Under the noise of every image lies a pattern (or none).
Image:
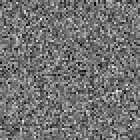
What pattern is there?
only noise
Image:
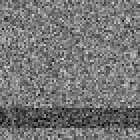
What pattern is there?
one band of rows
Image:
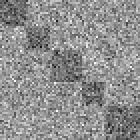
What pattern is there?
blocks along the diagonal
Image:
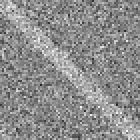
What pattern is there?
a diagonal band
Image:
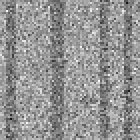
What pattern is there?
bands of columns
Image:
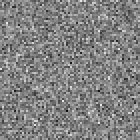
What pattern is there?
only noise
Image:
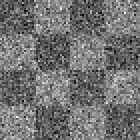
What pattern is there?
a checkerboard
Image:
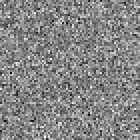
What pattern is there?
only noise
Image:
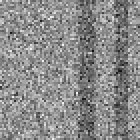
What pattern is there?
bands of columns
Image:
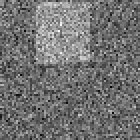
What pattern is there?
one block
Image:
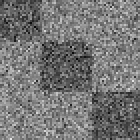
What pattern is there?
blocks along the diagonal
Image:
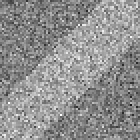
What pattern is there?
a diagonal band
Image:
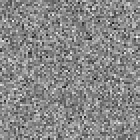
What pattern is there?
only noise
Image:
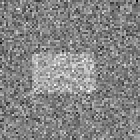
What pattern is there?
one block
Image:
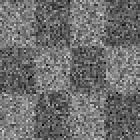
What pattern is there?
a checkerboard
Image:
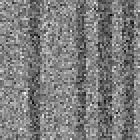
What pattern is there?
bands of columns
